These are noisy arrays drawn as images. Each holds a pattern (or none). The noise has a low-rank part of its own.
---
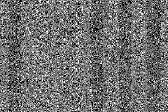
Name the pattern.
bands of columns
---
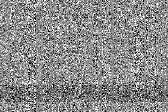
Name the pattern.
one band of rows
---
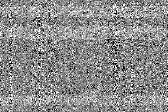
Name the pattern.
bands of rows
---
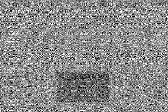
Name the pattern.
one block
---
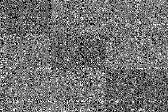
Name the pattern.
blocks along the diagonal
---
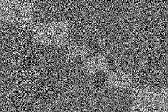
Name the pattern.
blocks along the diagonal
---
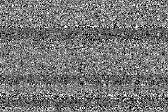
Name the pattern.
bands of rows
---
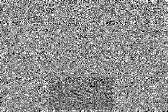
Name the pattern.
one block
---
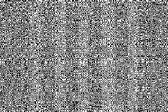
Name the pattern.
bands of columns
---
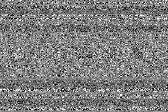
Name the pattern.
bands of rows
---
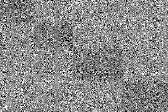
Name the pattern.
blocks along the diagonal
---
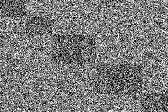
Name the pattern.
blocks along the diagonal
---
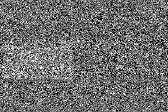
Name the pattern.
one block
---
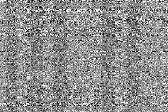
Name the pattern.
bands of columns
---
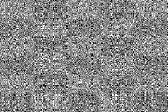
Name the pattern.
a checkerboard
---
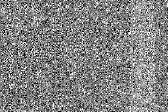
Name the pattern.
one band of columns
